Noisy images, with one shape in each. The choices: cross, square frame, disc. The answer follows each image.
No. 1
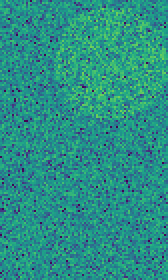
light disc
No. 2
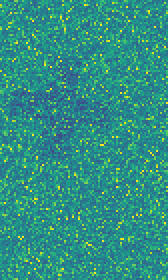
dark cross
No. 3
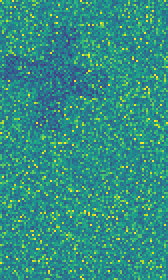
dark cross
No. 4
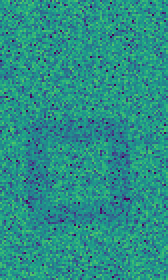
dark square frame
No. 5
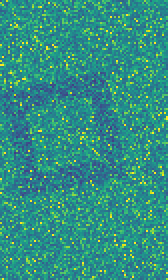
dark square frame
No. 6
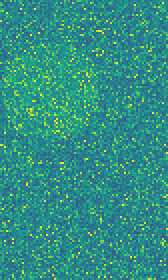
light disc
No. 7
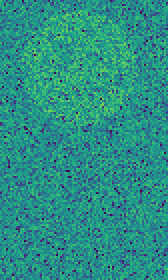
light disc
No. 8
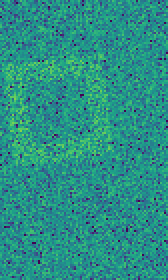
light square frame
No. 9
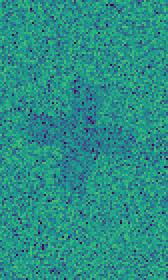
dark cross
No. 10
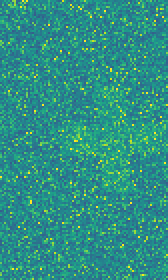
light cross
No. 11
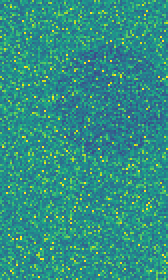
dark disc
